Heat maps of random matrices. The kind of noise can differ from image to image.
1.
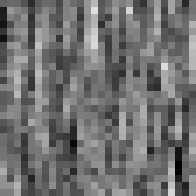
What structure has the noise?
streaked along the columns
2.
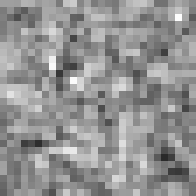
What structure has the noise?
blotchy
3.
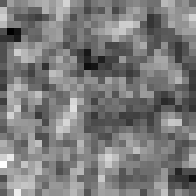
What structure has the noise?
blotchy
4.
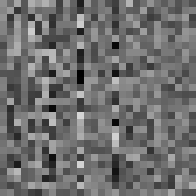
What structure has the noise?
columns of uneven size
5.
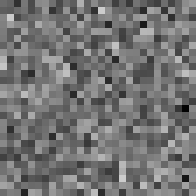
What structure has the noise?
independent entries
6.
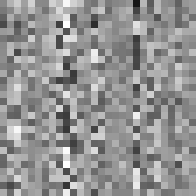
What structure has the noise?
columns of uneven size
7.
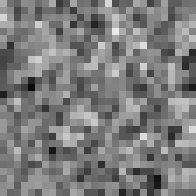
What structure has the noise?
blotchy
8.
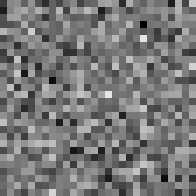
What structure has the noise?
independent entries
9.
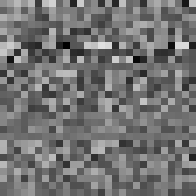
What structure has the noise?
rows of uneven size
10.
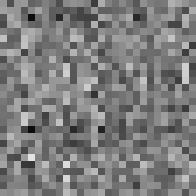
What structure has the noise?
low rank plus noise
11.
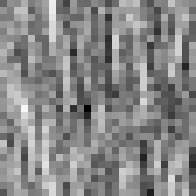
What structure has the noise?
streaked along the columns
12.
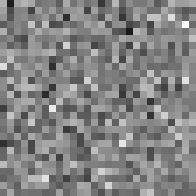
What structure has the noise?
independent entries
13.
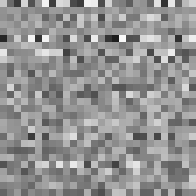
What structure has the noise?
rows of uneven size
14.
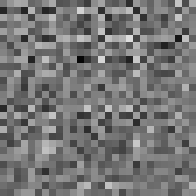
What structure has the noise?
low rank plus noise
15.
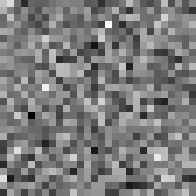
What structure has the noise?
independent entries
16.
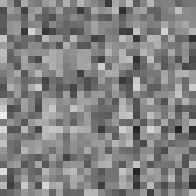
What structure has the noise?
low rank plus noise
